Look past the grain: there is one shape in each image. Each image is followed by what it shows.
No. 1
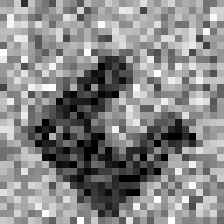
dark square with a notch
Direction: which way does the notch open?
up and right
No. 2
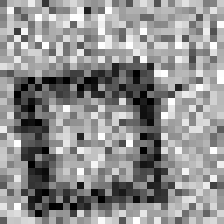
dark square frame
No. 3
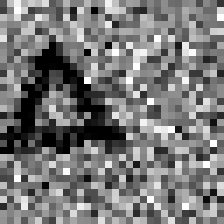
dark triangle frame
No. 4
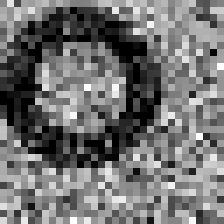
dark ring
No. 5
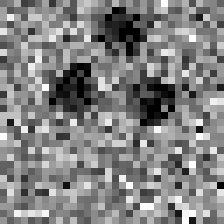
dark three dots
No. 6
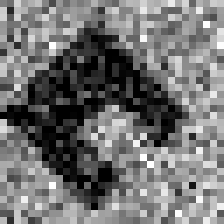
dark square with a notch
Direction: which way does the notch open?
down and right
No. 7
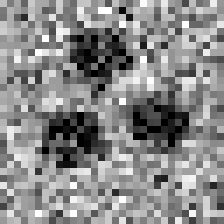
dark three dots
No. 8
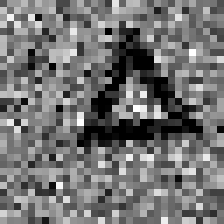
dark triangle frame
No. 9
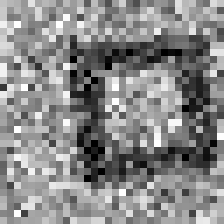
dark square frame
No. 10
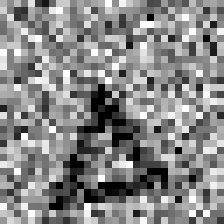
dark triangle frame
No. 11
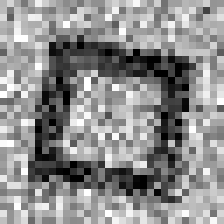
dark square frame
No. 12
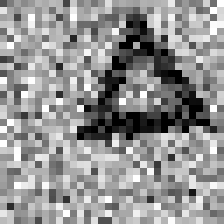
dark triangle frame
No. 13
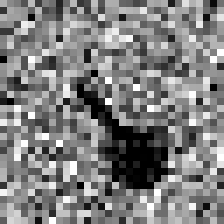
dark lollipop
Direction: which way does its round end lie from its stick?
down and right
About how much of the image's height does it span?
half
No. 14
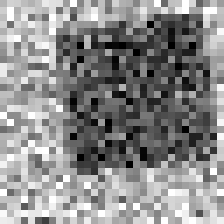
dark square
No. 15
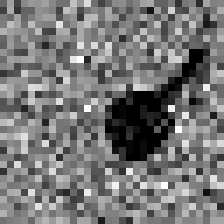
dark lollipop
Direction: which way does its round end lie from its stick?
down and left
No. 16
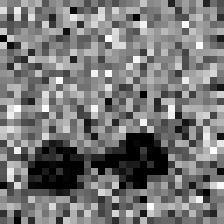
dark dumbbell
